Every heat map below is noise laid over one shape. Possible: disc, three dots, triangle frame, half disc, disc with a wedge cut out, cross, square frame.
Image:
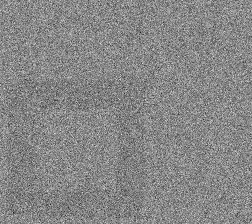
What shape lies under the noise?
square frame
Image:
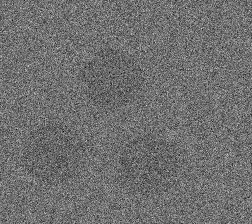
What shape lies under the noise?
three dots
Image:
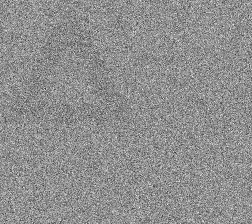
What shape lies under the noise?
triangle frame
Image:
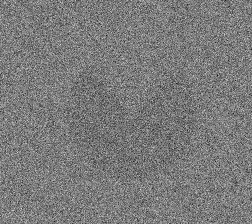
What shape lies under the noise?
disc with a wedge cut out
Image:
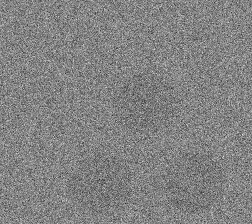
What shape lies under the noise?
three dots
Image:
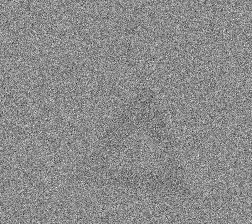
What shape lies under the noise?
triangle frame
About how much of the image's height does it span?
half
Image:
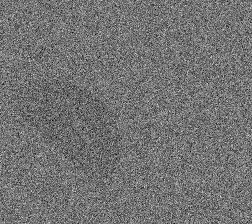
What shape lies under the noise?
half disc
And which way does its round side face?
up and right
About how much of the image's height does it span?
half
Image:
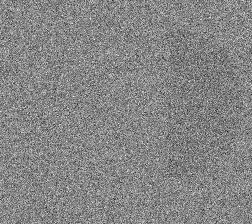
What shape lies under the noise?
half disc
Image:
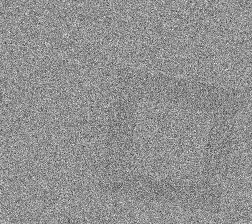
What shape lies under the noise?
square frame
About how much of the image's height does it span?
two thirds
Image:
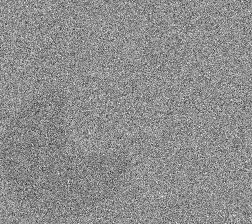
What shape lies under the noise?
disc with a wedge cut out
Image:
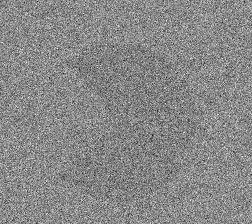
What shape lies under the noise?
disc with a wedge cut out
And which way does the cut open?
left
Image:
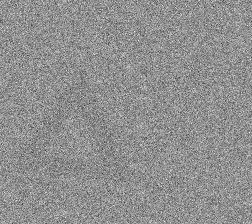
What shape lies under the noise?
triangle frame
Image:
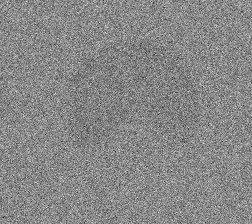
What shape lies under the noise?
disc with a wedge cut out
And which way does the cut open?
down
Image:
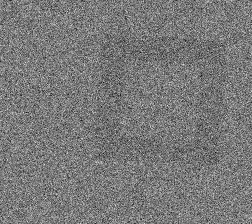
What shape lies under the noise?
square frame
